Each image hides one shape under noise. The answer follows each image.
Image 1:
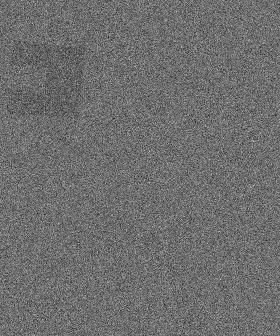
dark square with a notch, top left
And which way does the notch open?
left
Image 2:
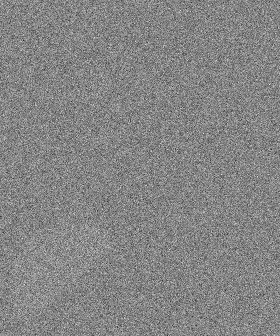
light half disc, bottom left
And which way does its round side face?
up and left
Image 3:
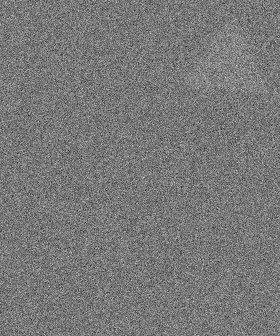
light triangle, top right
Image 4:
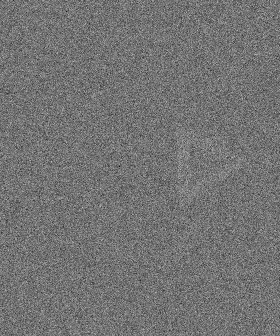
light triangle frame, middle right
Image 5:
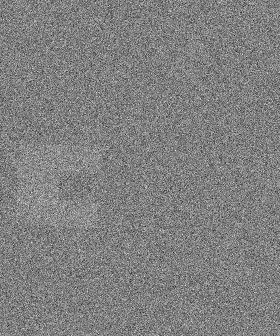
light square with a notch, middle left
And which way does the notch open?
right
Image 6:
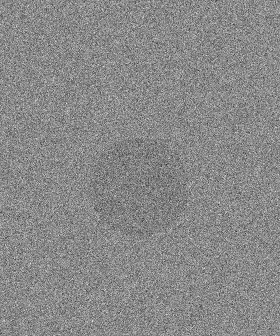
dark disc, centre
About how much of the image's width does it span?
a third
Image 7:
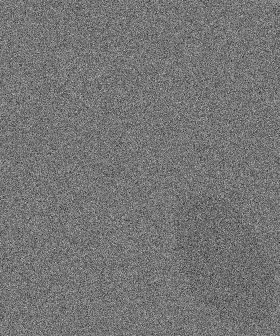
dark ellipse, bottom right
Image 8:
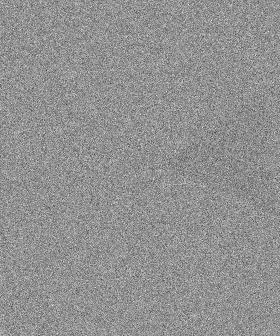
dark triangle, middle right
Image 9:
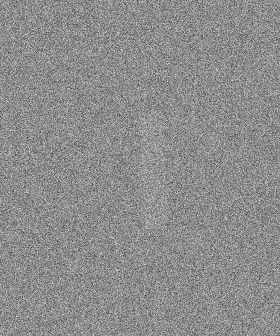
light bar, centre
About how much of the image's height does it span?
a third
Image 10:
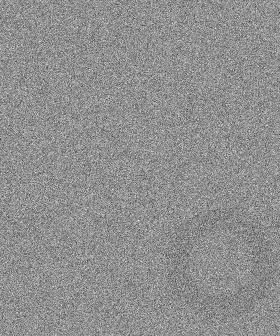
dark ring, bottom right
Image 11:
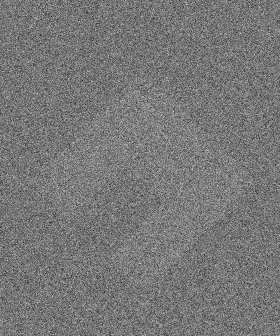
light square with a notch
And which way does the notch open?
down and left
